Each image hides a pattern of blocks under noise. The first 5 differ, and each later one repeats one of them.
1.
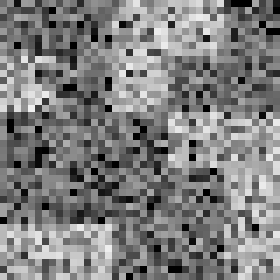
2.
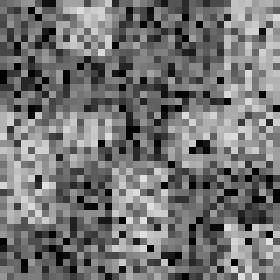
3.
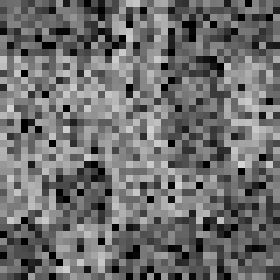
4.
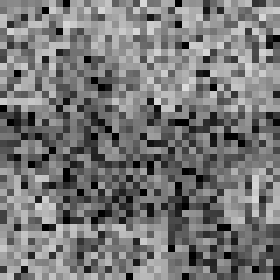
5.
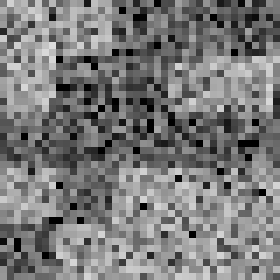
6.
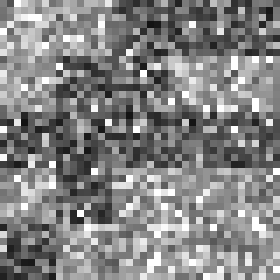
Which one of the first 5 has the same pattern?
5
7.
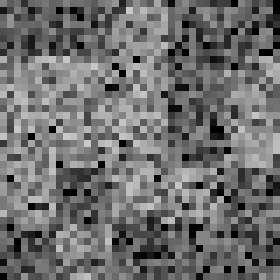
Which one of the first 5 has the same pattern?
3
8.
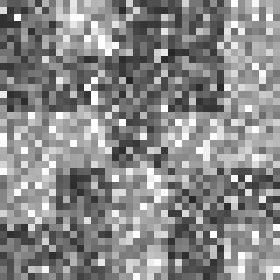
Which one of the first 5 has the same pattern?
2
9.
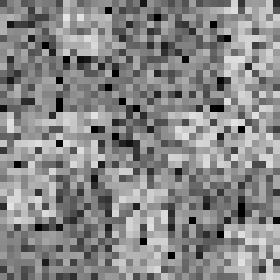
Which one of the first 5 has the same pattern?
2
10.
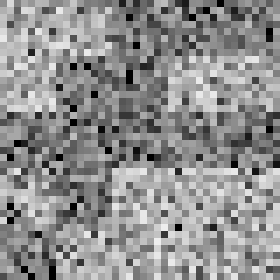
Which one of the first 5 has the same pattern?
5
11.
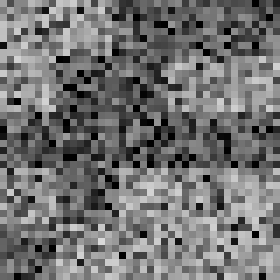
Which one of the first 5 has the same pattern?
5
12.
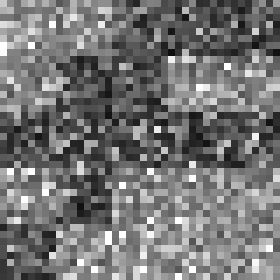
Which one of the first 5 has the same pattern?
5
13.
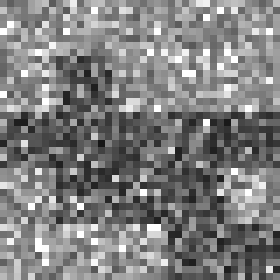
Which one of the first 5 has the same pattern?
4
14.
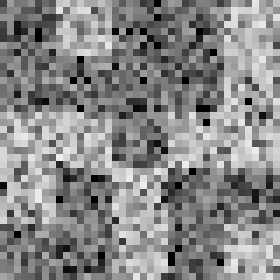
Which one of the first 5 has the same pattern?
2
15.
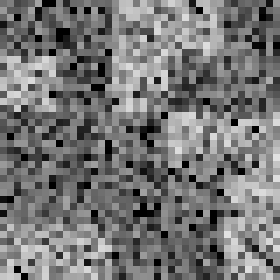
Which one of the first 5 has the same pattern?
1
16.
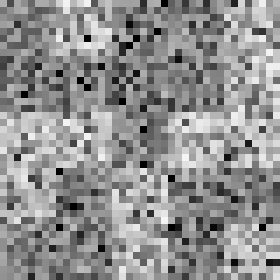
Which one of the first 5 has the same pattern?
2
